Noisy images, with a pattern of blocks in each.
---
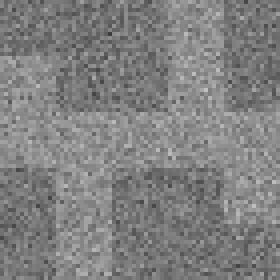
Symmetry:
the same after a half turn
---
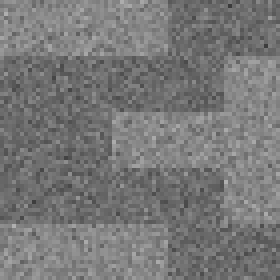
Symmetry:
top and bottom mirror each other
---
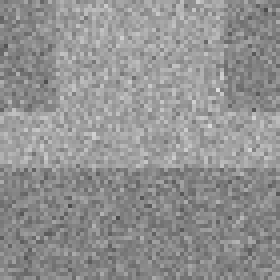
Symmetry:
left and right mirror each other
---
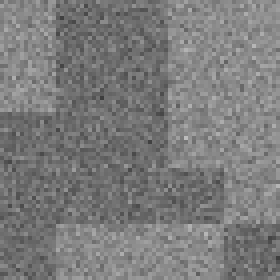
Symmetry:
no symmetry
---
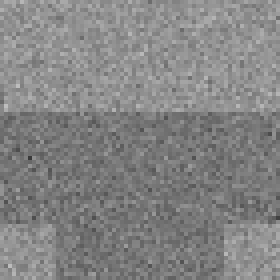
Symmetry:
left and right mirror each other
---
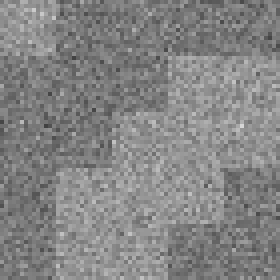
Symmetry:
mirrored about the diagonal from the top left
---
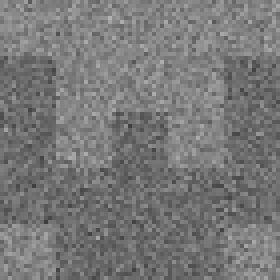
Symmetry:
left and right mirror each other
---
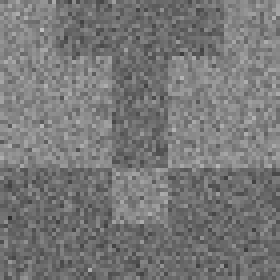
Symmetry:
left and right mirror each other
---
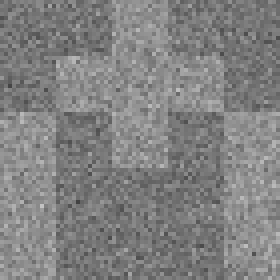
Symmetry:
left and right mirror each other
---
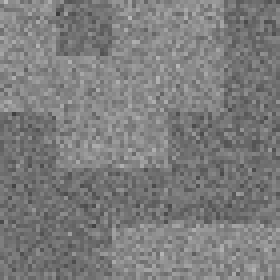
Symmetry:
no symmetry
